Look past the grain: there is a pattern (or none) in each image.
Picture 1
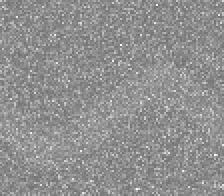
a wavy band
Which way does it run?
left to right
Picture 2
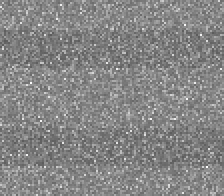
horizontal stripes
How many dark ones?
2
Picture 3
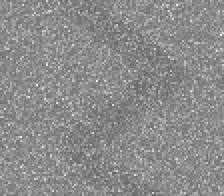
a wavy band
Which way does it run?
top to bottom
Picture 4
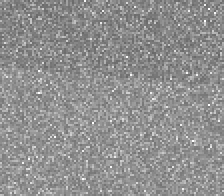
a sharp edge
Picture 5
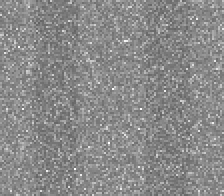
vertical stripes
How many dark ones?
2
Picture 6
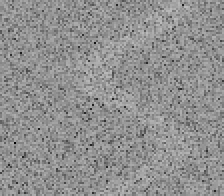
a wavy band
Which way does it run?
top to bottom
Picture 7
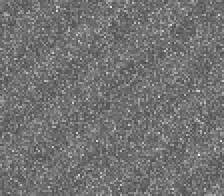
diagonal stripes
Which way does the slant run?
bottom left to top right
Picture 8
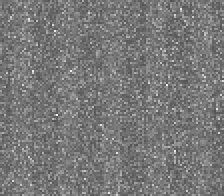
vertical stripes
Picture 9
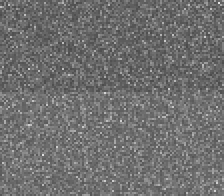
a sharp edge
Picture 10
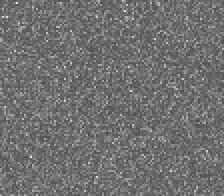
only noise
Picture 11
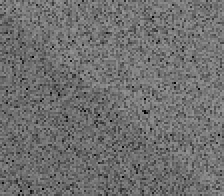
a sharp edge
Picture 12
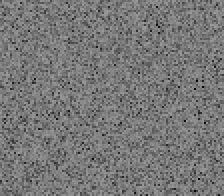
only noise
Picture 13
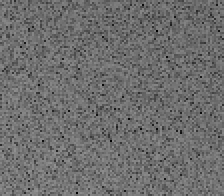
a smooth slope
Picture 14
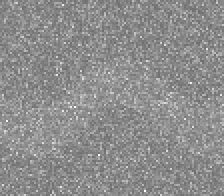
a wavy band
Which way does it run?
left to right
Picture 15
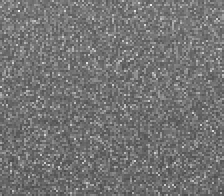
a smooth slope
